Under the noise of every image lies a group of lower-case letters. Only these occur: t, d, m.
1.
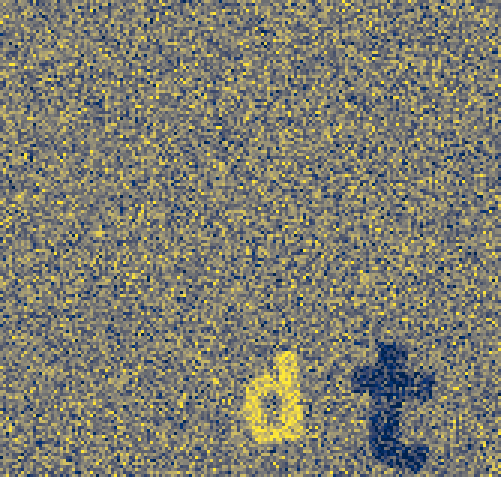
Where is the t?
bottom right
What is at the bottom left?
nothing
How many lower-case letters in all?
2
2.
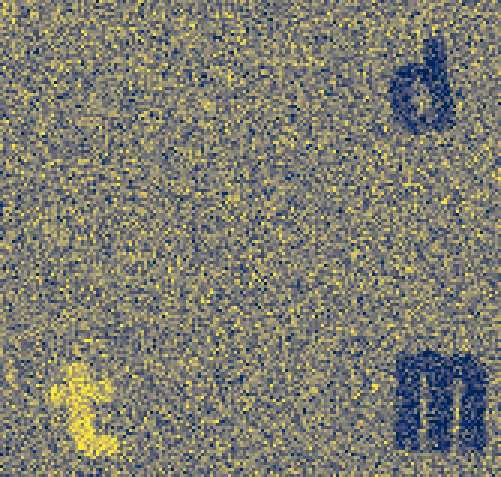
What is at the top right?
d
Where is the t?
bottom left
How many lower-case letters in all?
3
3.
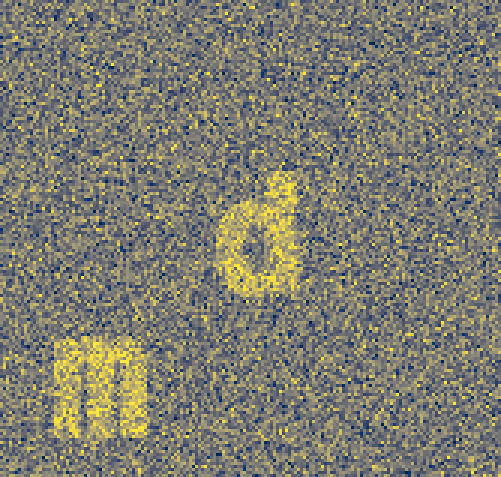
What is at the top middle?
nothing
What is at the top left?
nothing
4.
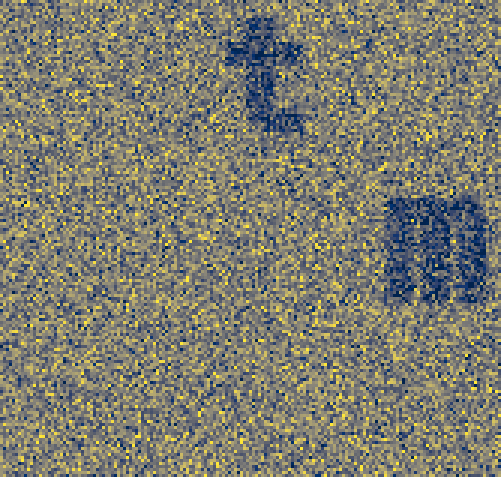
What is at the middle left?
nothing
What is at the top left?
nothing
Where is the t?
top middle
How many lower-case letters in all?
2
